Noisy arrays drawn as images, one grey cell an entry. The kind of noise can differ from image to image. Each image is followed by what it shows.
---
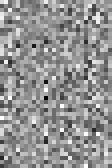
columns of uneven size
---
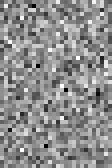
independent entries
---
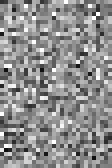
low rank plus noise
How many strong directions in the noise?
three or four
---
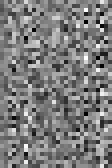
columns of uneven size
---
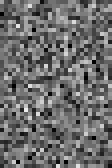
independent entries
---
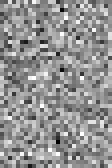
independent entries
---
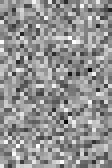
independent entries
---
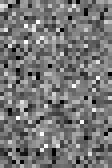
heavy tails
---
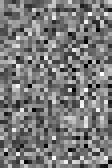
low rank plus noise
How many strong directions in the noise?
five to eight
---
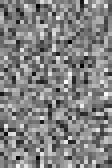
low rank plus noise
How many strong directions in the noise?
five to eight
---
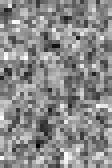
blotchy
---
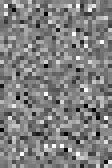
heavy tails
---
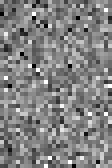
heavy tails
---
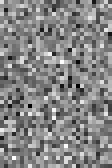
independent entries
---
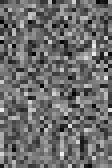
low rank plus noise
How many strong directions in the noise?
three or four
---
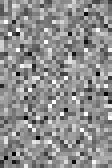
heavy tails
